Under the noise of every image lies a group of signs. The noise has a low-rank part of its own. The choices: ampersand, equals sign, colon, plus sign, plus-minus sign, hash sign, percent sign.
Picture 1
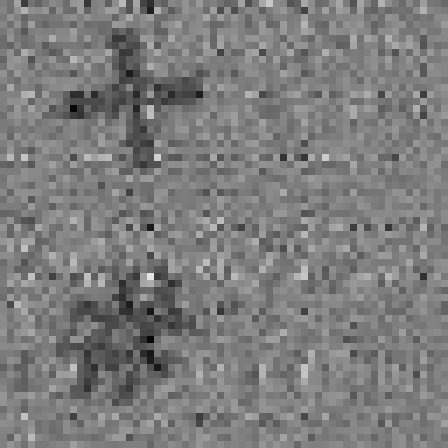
top left: plus sign; bottom left: hash sign
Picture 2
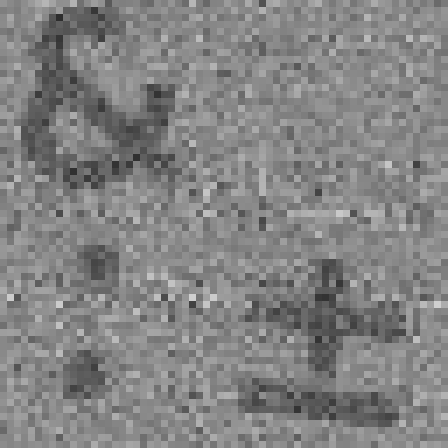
top left: ampersand; bottom left: colon; bottom right: plus-minus sign
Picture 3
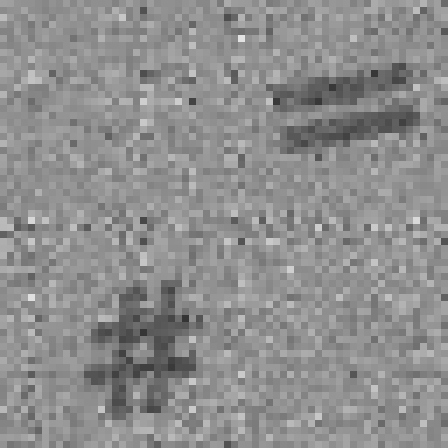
top right: equals sign; bottom left: hash sign
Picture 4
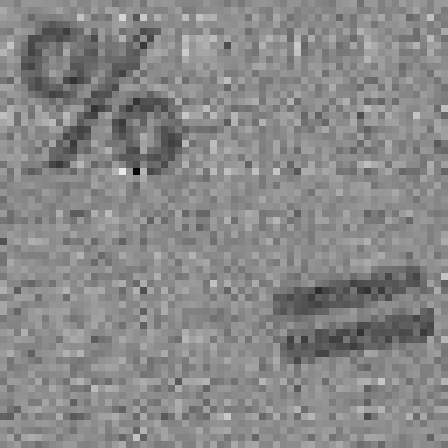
top left: percent sign; bottom right: equals sign
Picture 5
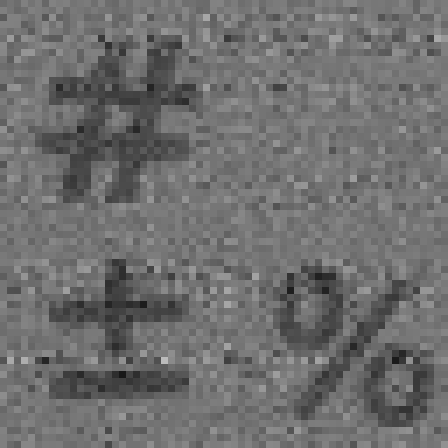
top left: hash sign; bottom left: plus-minus sign; bottom right: percent sign
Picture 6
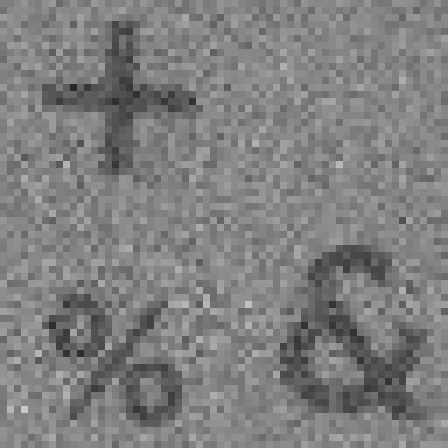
top left: plus sign; bottom left: percent sign; bottom right: ampersand
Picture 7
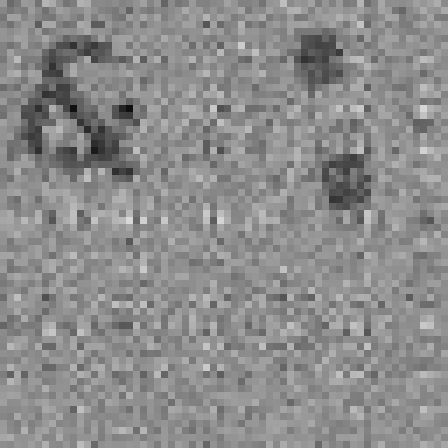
top left: ampersand; top right: colon
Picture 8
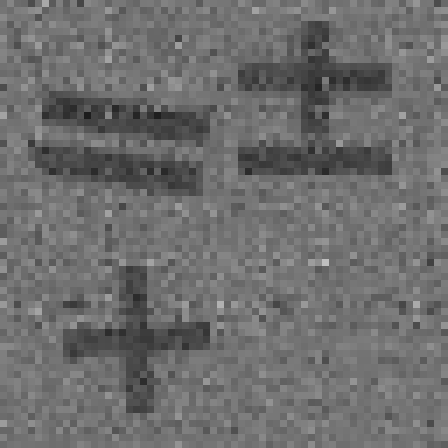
top left: equals sign; top right: plus-minus sign; bottom left: plus sign
